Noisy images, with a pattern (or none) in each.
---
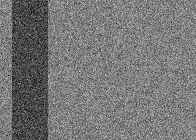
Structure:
one band of columns
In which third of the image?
left
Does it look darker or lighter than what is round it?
darker
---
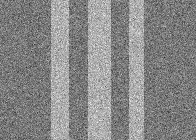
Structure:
bands of columns
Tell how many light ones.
3
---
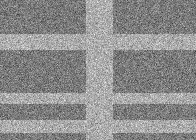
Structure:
bands of rows crossing bands of columns
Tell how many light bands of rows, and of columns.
3 and 1
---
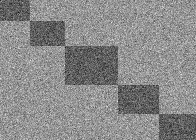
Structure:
blocks along the diagonal
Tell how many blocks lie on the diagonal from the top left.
5
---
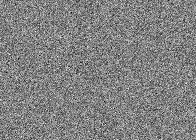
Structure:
only noise
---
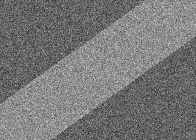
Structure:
a diagonal band
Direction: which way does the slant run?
bottom left to top right
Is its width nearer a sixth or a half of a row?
a half
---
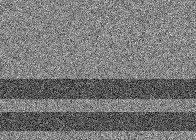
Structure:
bands of rows
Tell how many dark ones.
2
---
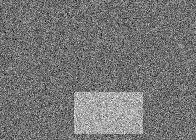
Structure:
one block
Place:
bottom middle
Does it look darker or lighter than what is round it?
lighter
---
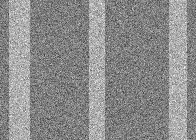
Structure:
bands of columns
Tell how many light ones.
3
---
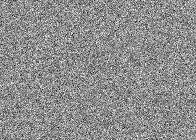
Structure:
only noise
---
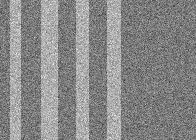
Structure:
bands of columns
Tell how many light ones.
4
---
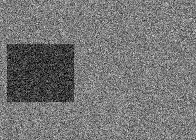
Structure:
one block
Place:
middle left
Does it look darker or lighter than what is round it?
darker
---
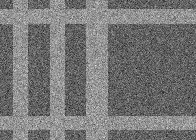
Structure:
bands of rows crossing bands of columns
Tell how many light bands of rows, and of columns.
2 and 3
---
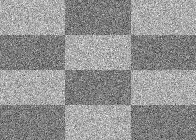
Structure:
a checkerboard
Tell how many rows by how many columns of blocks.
4 by 3
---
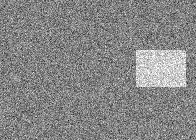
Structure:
one block
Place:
middle right
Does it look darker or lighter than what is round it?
lighter
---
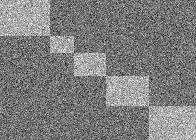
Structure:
blocks along the diagonal
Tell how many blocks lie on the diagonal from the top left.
5
